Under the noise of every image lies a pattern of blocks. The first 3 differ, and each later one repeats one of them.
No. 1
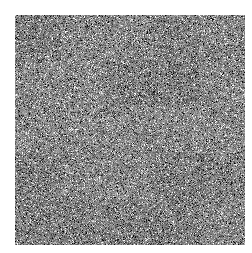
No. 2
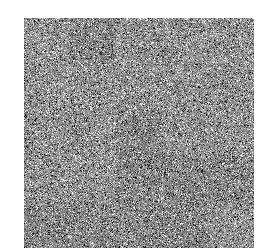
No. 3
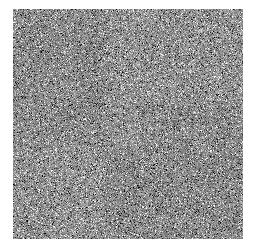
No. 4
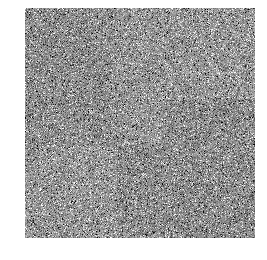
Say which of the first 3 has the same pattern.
3
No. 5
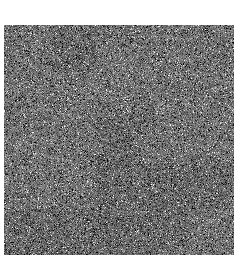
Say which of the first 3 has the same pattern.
2
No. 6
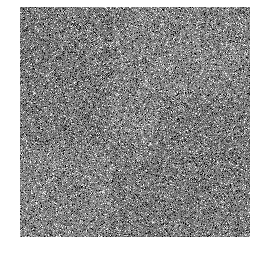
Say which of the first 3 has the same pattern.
3
